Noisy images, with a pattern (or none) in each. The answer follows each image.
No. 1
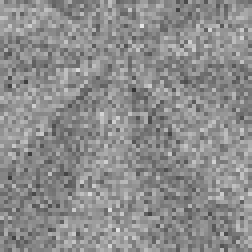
spokes from one point
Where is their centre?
top middle
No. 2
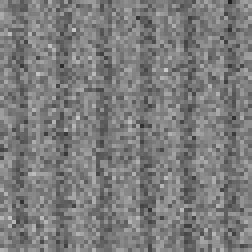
vertical stripes
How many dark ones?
6
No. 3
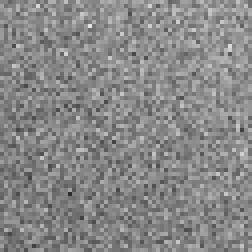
a smooth slope
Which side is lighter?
top right
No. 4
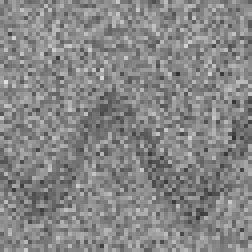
a wavy band
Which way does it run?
left to right
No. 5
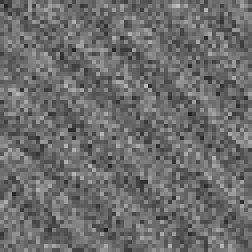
diagonal stripes
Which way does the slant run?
top left to bottom right
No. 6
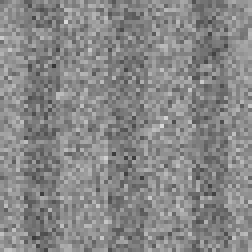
vertical stripes
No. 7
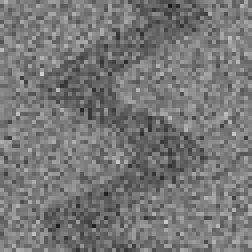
a wavy band
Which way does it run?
top to bottom
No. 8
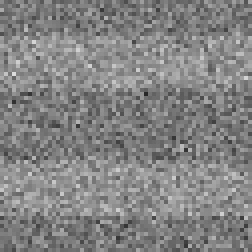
horizontal stripes
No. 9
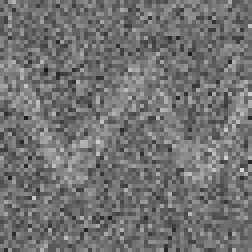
a wavy band
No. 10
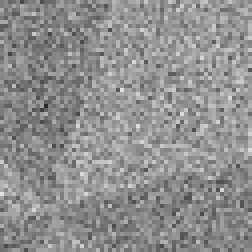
spokes from one point
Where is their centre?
bottom left
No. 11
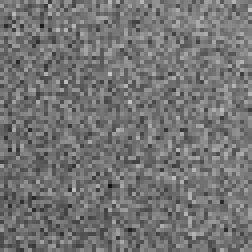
a smooth slope
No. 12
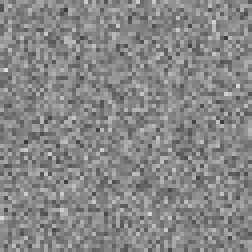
only noise
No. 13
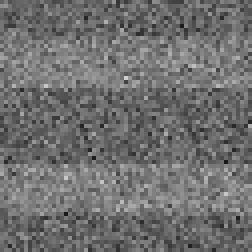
horizontal stripes
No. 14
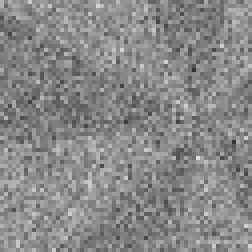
spokes from one point
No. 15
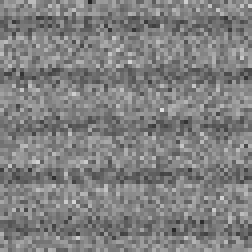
horizontal stripes
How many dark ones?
5
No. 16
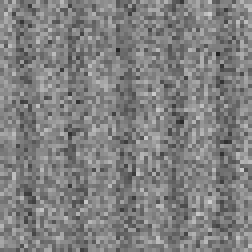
vertical stripes
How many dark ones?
5
